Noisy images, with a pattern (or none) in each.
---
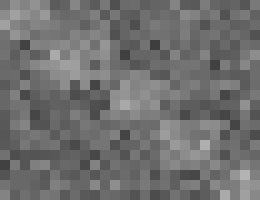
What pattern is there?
blocks along the diagonal
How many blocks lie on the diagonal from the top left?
5
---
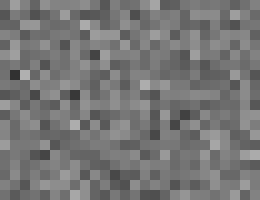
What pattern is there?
only noise
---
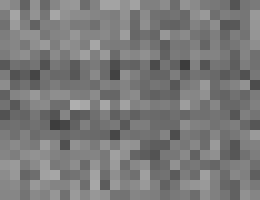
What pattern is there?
bands of rows crossing bands of columns
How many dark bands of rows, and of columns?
2 and 2
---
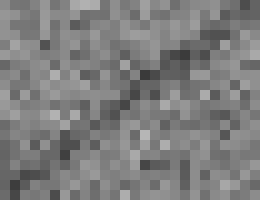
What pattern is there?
a diagonal band
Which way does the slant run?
bottom left to top right
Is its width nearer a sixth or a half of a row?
a sixth
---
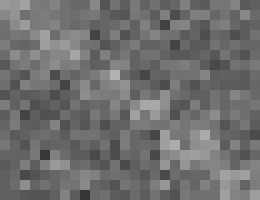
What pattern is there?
blocks along the diagonal
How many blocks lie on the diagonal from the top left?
6
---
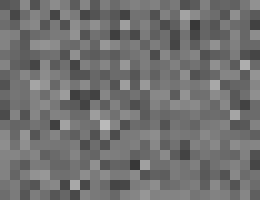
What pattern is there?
only noise
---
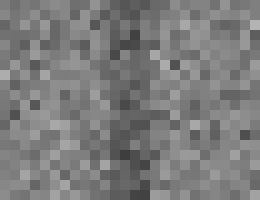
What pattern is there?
one band of columns
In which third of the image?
middle
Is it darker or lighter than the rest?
darker
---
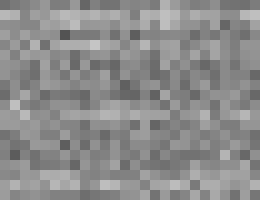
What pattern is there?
bands of rows
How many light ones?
4
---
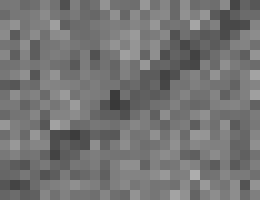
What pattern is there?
a diagonal band
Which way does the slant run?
bottom left to top right
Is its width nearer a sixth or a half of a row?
a sixth
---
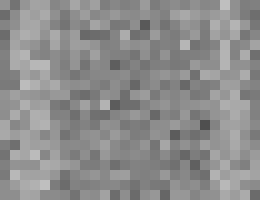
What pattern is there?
bands of columns
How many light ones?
2
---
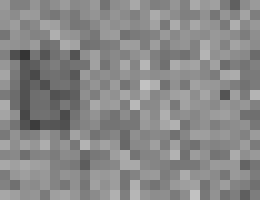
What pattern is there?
one block
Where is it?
middle left
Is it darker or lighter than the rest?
darker
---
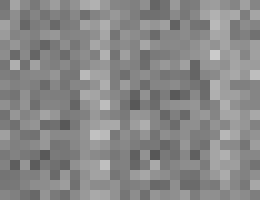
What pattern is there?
bands of columns
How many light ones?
2
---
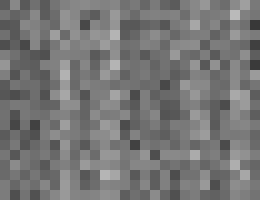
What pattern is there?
bands of columns
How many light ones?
4
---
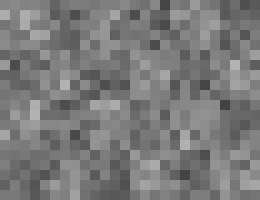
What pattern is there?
a checkerboard
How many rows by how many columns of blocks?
4 by 6
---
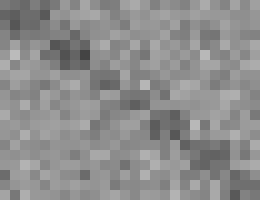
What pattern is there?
blocks along the diagonal
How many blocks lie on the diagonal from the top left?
7
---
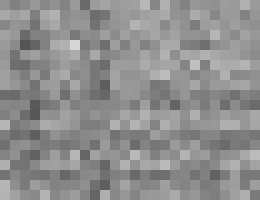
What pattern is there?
bands of rows crossing bands of columns
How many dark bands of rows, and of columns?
3 and 2
